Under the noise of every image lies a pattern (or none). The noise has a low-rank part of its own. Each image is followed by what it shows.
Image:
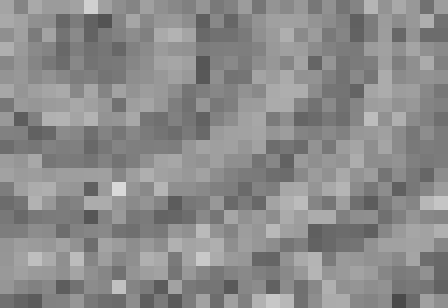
rings round one point
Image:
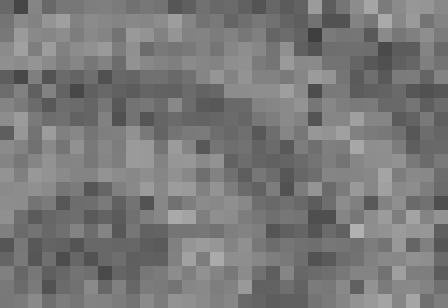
rings round one point
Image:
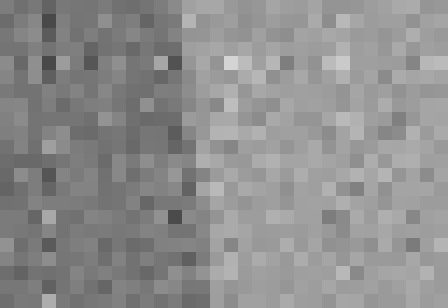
a sharp edge
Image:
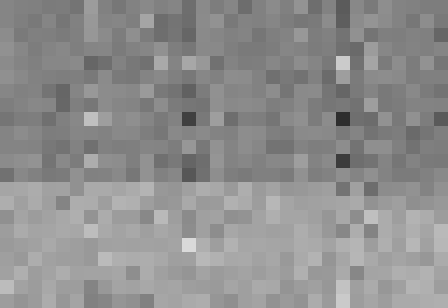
a sharp edge
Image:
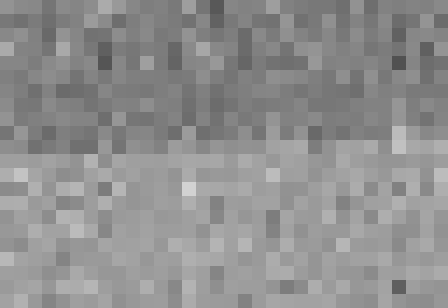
a sharp edge
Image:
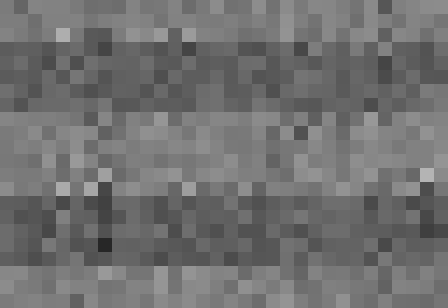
horizontal stripes
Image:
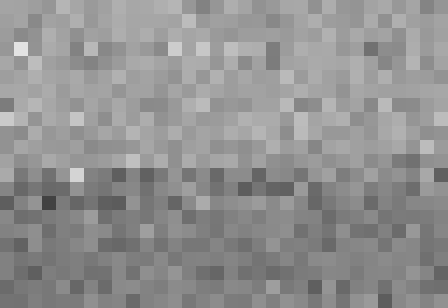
a sharp edge
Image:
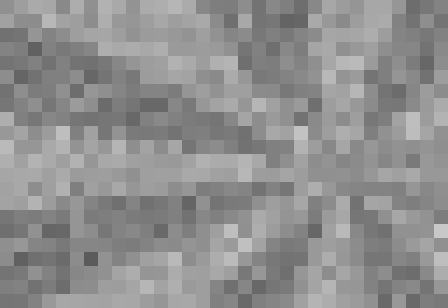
spokes from one point
